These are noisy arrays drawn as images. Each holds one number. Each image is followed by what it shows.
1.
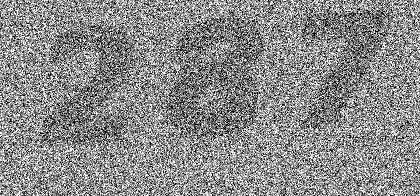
287
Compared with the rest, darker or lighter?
darker
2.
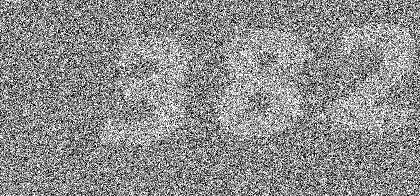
382
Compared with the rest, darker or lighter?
lighter
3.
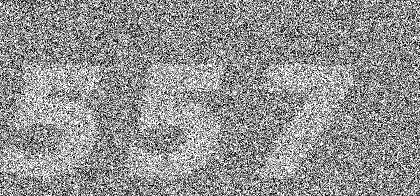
557
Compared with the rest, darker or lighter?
lighter
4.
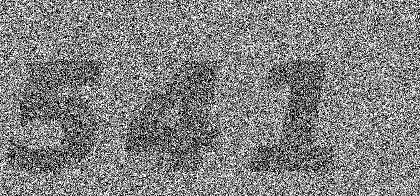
541
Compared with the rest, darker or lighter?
darker
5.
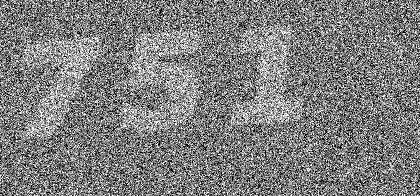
751
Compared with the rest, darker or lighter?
lighter
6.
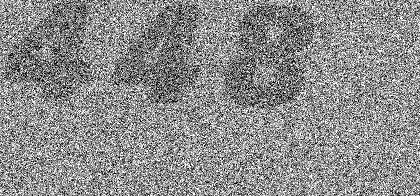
448
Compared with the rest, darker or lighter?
darker
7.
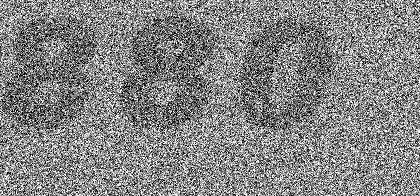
880
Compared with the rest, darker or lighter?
darker
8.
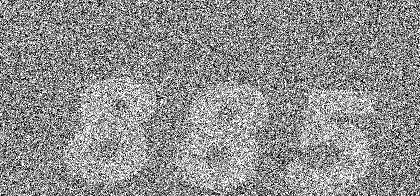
885
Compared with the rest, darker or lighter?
lighter
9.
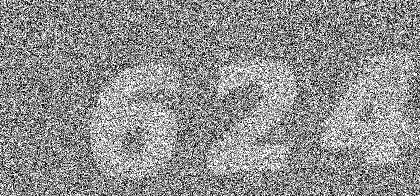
624
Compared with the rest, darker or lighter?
lighter
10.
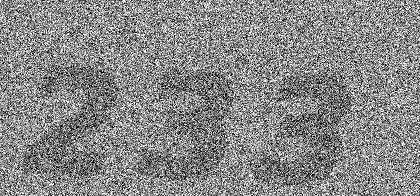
233
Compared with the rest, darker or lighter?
darker
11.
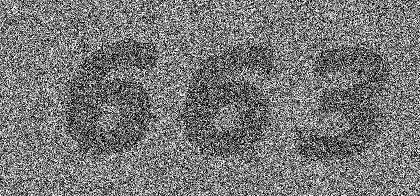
663
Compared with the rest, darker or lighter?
darker
